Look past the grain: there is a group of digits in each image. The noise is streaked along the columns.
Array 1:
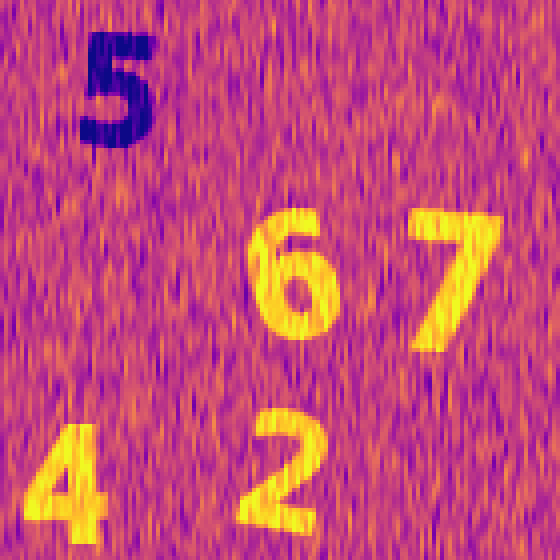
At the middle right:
7
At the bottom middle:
2
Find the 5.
top left
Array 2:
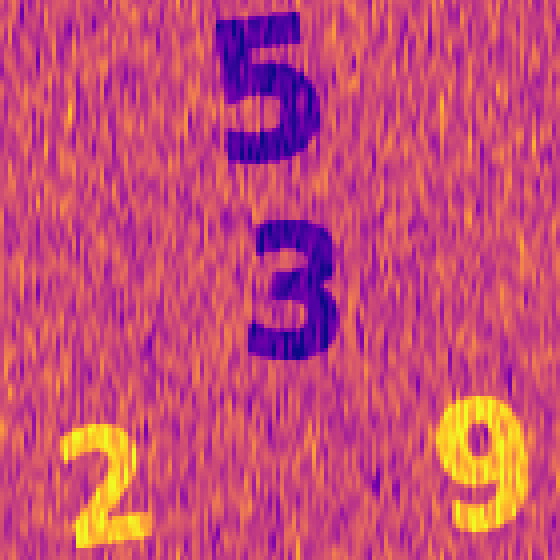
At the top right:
nothing
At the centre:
3
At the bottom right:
9
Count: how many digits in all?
4
